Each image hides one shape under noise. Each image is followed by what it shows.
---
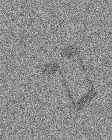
pair of musical notes
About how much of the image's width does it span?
half
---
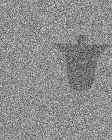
bell
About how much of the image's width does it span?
half
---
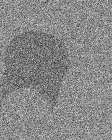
cat's head
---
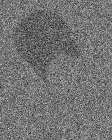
cat's head
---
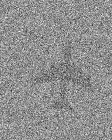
airplane
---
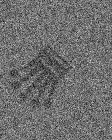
chess queen
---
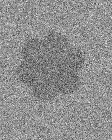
flower
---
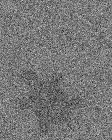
turtle
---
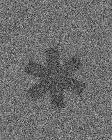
asterisk
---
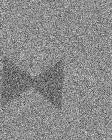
bow tie
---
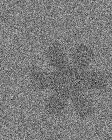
asterisk
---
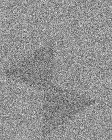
bow tie
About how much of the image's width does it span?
nearly all
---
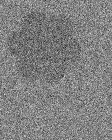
flower
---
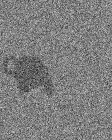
teapot
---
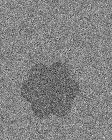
flower
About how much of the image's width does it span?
half
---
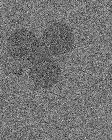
club
